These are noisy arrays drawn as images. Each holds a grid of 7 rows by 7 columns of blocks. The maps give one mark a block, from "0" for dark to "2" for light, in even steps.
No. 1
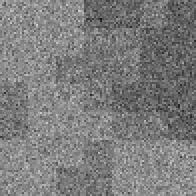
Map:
2 2 2 0 0 1 0
2 2 2 1 1 0 0
2 2 1 1 1 0 0
1 2 2 1 0 0 0
1 2 2 2 1 1 0
2 2 2 1 2 2 2
2 2 1 1 2 2 2
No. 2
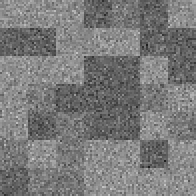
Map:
2 2 2 0 1 0 2
0 0 2 2 2 0 0
2 2 2 0 0 2 0
2 1 0 0 0 1 2
2 0 1 0 0 2 1
1 2 1 2 2 0 2
0 1 1 2 2 2 2
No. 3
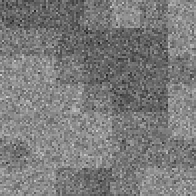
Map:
0 0 0 1 2 1 2
1 1 0 0 0 0 2
2 2 1 0 0 0 1
2 2 2 1 0 0 2
2 2 2 2 1 1 2
1 2 2 2 1 1 1
2 2 1 0 1 2 2
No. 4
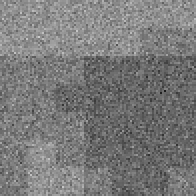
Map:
2 2 2 2 2 2 2
2 2 2 2 2 1 1
1 1 1 0 0 0 0
1 1 0 0 0 0 0
1 1 1 0 0 0 0
1 2 1 0 0 0 0
1 2 2 1 0 0 1
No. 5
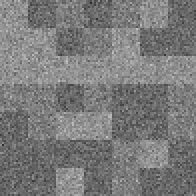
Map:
2 0 1 0 1 2 0
2 2 0 1 2 0 0
2 2 2 2 2 2 2
1 1 0 1 0 0 1
0 1 2 2 0 0 1
0 0 0 0 1 2 0
0 0 2 0 1 0 0
